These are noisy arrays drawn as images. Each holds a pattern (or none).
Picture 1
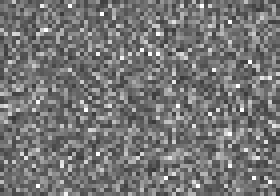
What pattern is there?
only noise
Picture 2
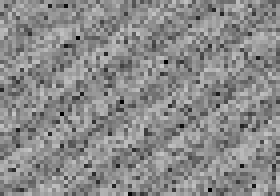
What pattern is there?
diagonal stripes
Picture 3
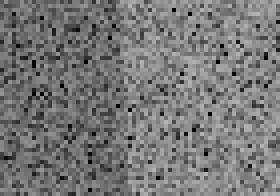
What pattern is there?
a sharp edge
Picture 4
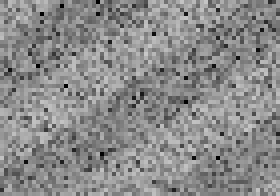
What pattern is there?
diagonal stripes
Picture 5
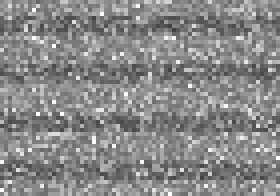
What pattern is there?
horizontal stripes
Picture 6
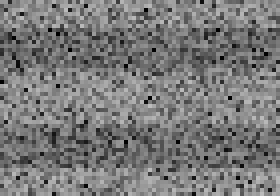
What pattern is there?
horizontal stripes
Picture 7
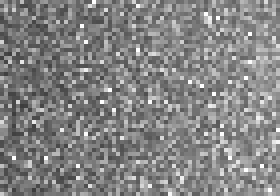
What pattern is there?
a smooth slope
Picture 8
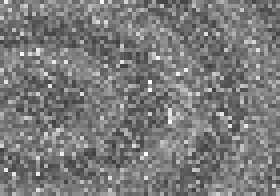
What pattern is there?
rings round one point
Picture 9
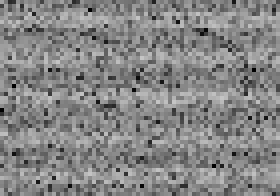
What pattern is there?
horizontal stripes
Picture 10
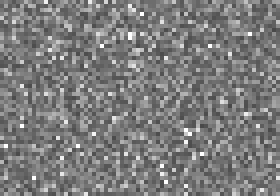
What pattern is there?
only noise
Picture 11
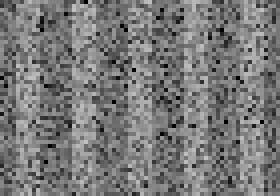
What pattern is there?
vertical stripes
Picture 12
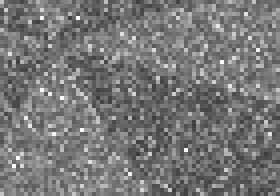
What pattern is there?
spokes from one point
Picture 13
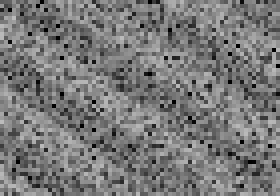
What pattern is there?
diagonal stripes
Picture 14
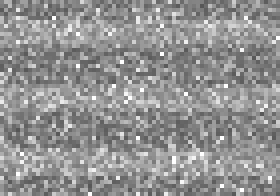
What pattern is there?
horizontal stripes
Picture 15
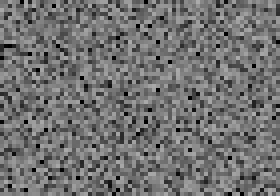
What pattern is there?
only noise
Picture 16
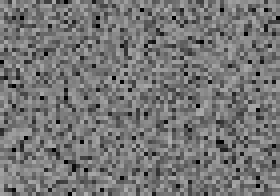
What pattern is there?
only noise
